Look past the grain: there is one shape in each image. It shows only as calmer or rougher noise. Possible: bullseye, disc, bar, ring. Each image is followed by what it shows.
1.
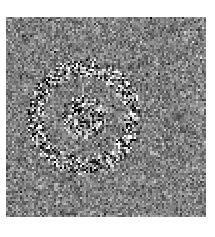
rough bullseye
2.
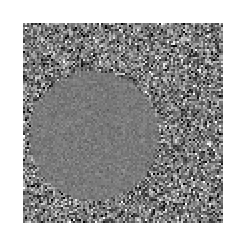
calm disc
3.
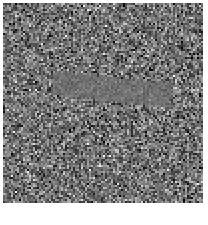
calm bar
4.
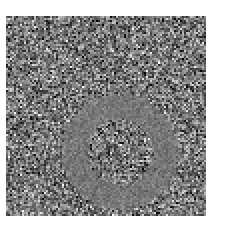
calm ring
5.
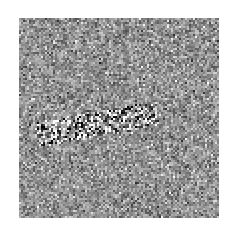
rough bar
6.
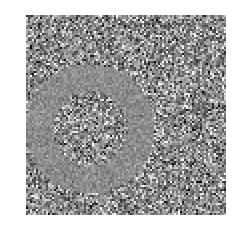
calm ring
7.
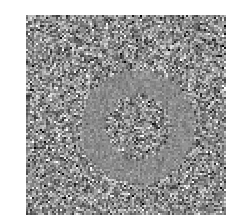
calm ring
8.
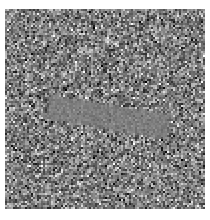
calm bar
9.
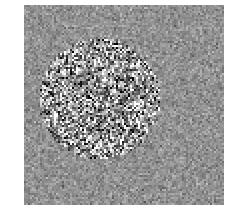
rough disc
